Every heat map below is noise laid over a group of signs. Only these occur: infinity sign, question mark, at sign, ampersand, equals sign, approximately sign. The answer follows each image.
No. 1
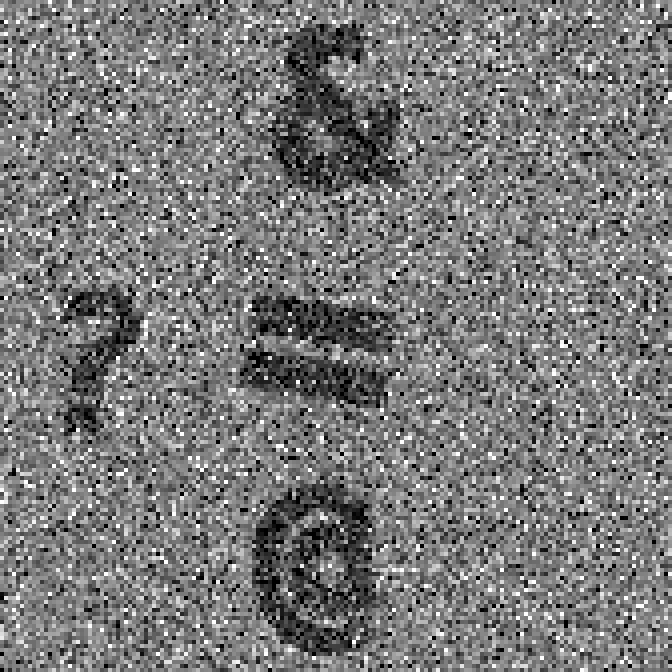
top middle: ampersand; middle left: question mark; centre: equals sign; bottom middle: at sign
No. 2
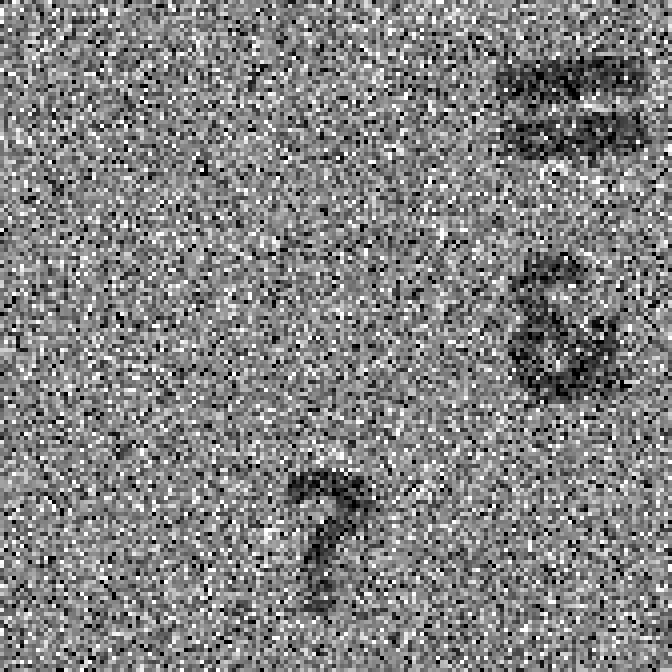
top right: equals sign; middle right: ampersand; bottom middle: question mark
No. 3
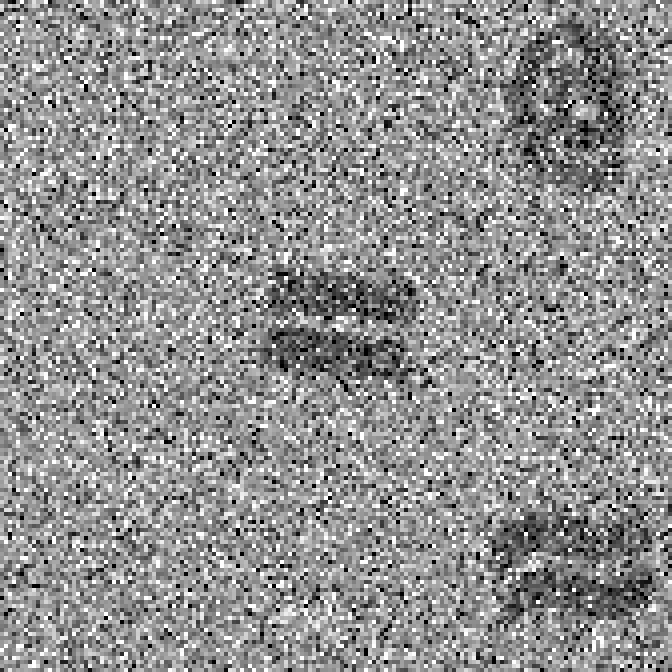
top right: at sign; centre: equals sign; bottom right: approximately sign
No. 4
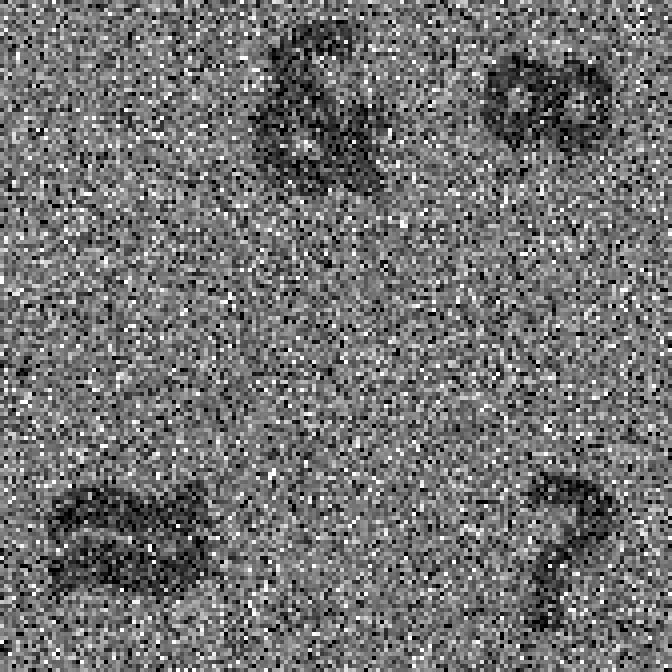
top middle: ampersand; top right: infinity sign; bottom left: approximately sign; bottom right: question mark
